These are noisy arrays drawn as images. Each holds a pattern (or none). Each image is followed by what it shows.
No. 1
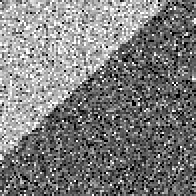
a sharp edge
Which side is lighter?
top left
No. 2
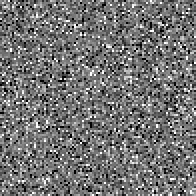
only noise
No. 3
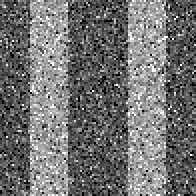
vertical stripes
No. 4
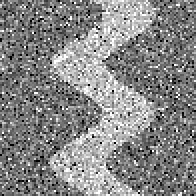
a wavy band
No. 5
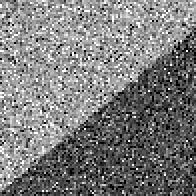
a sharp edge
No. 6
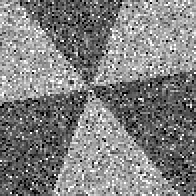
spokes from one point
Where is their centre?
centre
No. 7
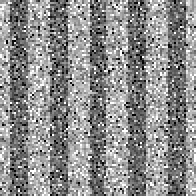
vertical stripes
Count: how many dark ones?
5
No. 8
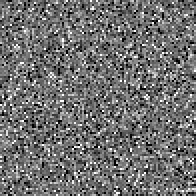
only noise
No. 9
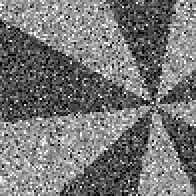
spokes from one point
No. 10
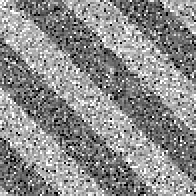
diagonal stripes
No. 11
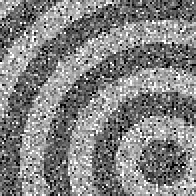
rings round one point
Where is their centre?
bottom right
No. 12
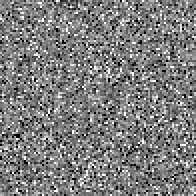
only noise
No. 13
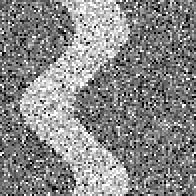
a wavy band
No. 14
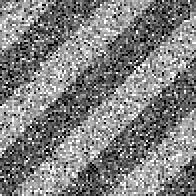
diagonal stripes
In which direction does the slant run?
bottom left to top right
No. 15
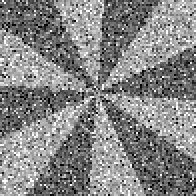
spokes from one point
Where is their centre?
centre
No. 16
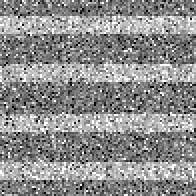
horizontal stripes
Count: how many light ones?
4
